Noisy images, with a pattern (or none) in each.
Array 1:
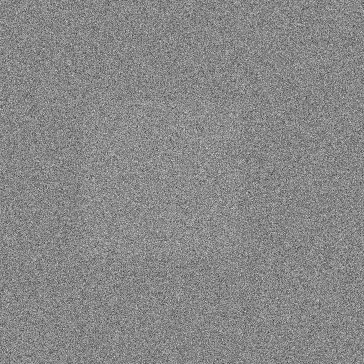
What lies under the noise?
one block
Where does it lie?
centre
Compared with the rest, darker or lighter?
lighter
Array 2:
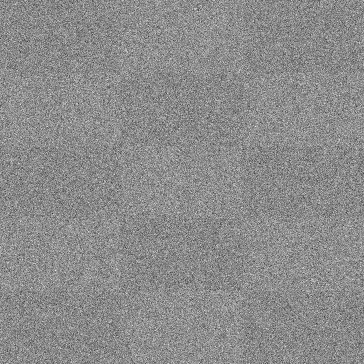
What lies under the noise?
a checkerboard
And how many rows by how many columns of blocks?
5 by 3
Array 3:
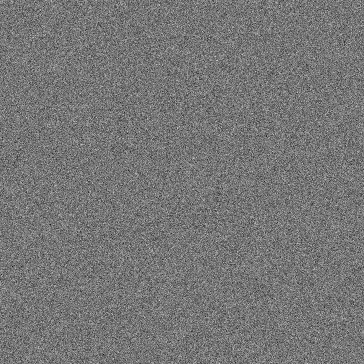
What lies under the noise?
only noise
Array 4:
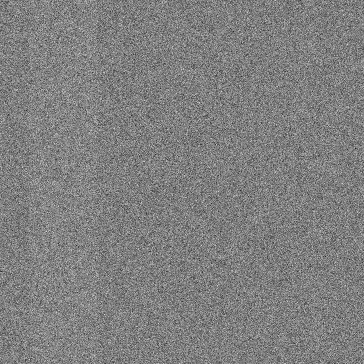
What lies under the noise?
one band of columns
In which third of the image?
left
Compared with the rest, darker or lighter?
lighter
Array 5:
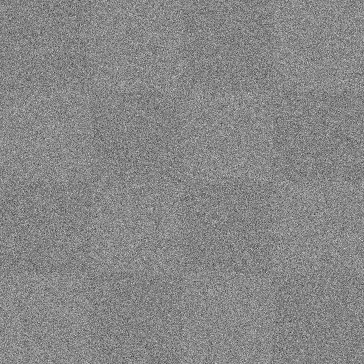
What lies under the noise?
a checkerboard
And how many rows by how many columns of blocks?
4 by 4
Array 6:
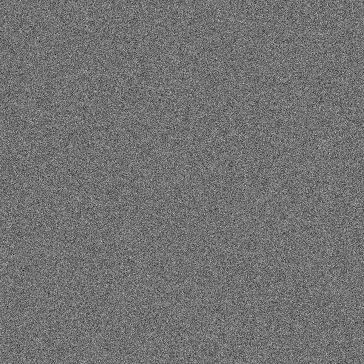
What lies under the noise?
only noise
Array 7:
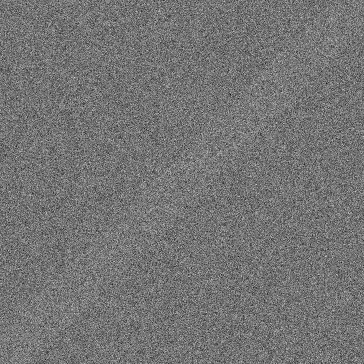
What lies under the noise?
a diagonal band
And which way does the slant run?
bottom left to top right
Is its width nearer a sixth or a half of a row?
a sixth
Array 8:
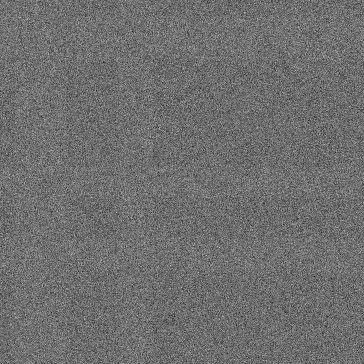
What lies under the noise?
bands of rows crossing bands of columns
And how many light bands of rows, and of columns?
3 and 2
